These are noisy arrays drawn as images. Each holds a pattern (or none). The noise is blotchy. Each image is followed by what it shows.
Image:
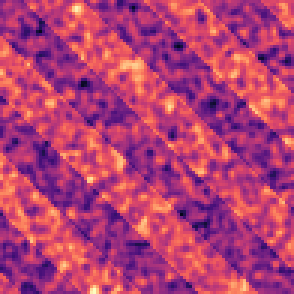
diagonal stripes
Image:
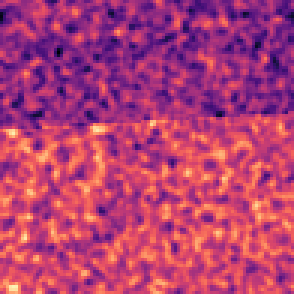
a sharp edge
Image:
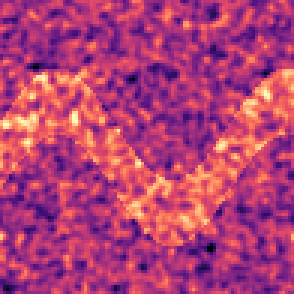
a wavy band
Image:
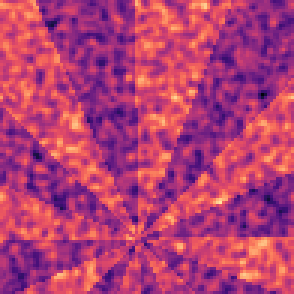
spokes from one point
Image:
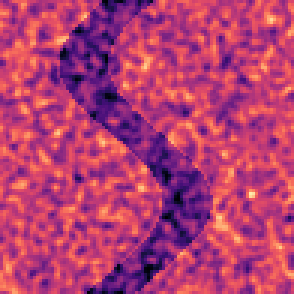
a wavy band
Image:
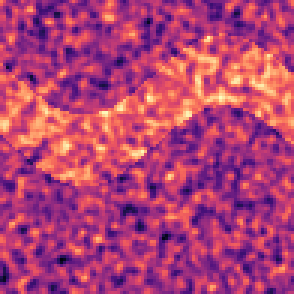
a wavy band
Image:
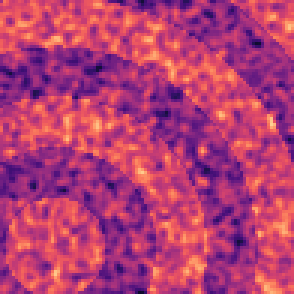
rings round one point
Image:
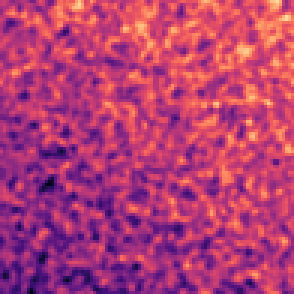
a smooth slope
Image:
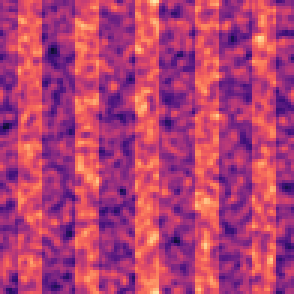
vertical stripes
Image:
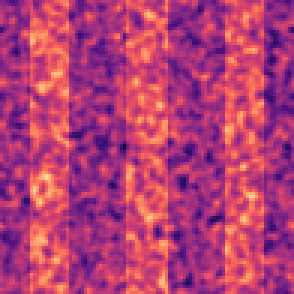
vertical stripes
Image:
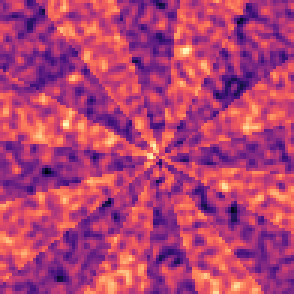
spokes from one point
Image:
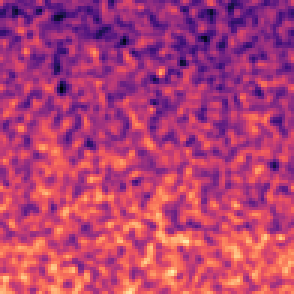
a smooth slope
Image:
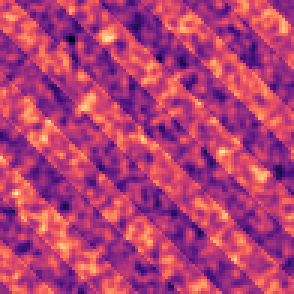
diagonal stripes
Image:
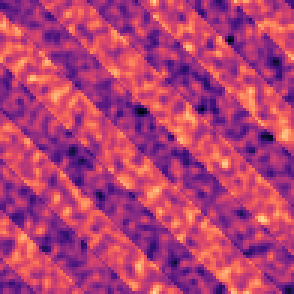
diagonal stripes
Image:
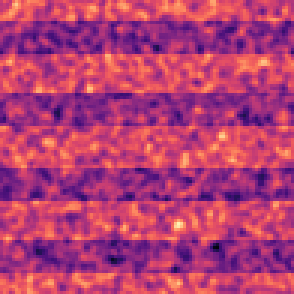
horizontal stripes
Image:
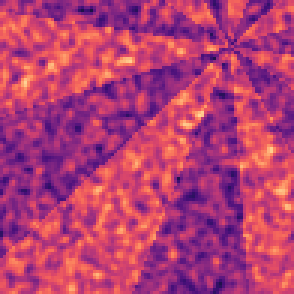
spokes from one point
